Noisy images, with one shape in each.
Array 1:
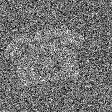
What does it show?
light telephone
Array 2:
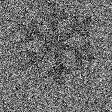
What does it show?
dark snowflake
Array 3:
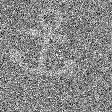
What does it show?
light anchor
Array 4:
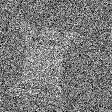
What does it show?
light chess rook
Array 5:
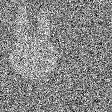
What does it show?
light rabbit's head
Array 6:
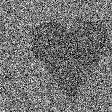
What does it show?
dark heart
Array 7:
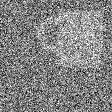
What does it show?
light cup
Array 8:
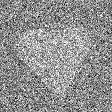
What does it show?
light heart
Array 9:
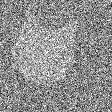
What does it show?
light cat's head
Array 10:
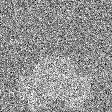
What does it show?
light car
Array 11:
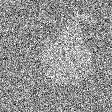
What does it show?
light pear
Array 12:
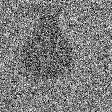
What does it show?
dark pear
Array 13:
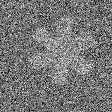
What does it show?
light asterisk
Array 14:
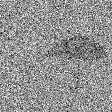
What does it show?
dark umbrella
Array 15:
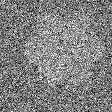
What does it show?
light flower
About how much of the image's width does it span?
two thirds
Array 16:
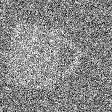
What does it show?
light cup
